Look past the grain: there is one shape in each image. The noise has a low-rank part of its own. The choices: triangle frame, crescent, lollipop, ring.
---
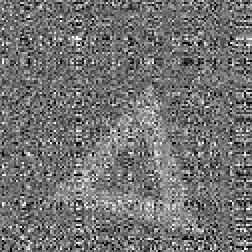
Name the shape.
triangle frame
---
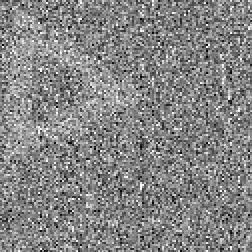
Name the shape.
triangle frame
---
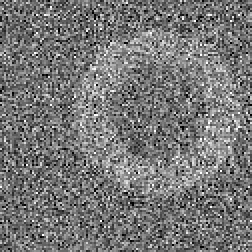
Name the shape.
ring
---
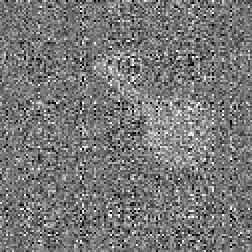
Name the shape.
lollipop
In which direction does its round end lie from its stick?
down and right
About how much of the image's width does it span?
half
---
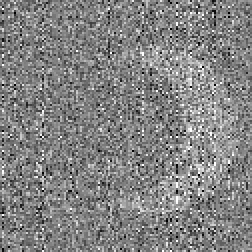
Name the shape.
crescent
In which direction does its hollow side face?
left
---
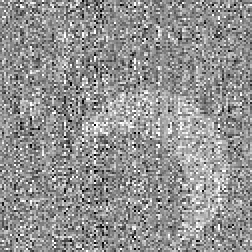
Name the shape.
crescent
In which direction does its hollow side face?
down and left
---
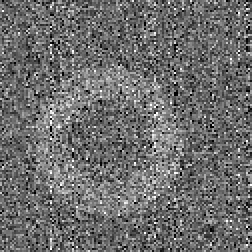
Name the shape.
ring
